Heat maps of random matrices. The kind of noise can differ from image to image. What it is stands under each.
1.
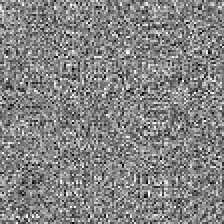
low rank plus noise
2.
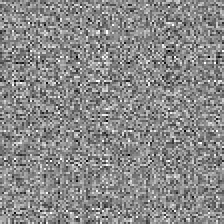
low rank plus noise
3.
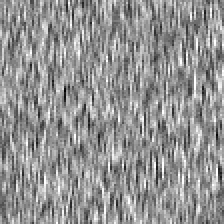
streaked along the columns
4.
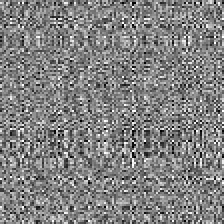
low rank plus noise
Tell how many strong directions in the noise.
two
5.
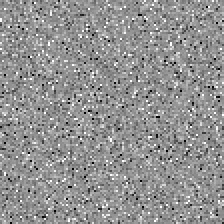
heavy tails
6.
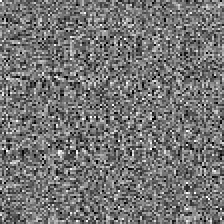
low rank plus noise
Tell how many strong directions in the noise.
five to eight
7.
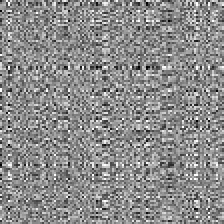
low rank plus noise
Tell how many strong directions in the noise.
two
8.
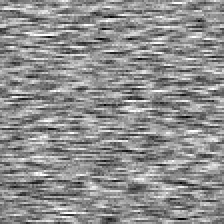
streaked along the rows
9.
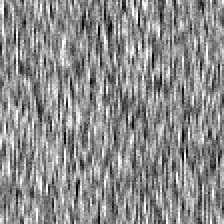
streaked along the columns
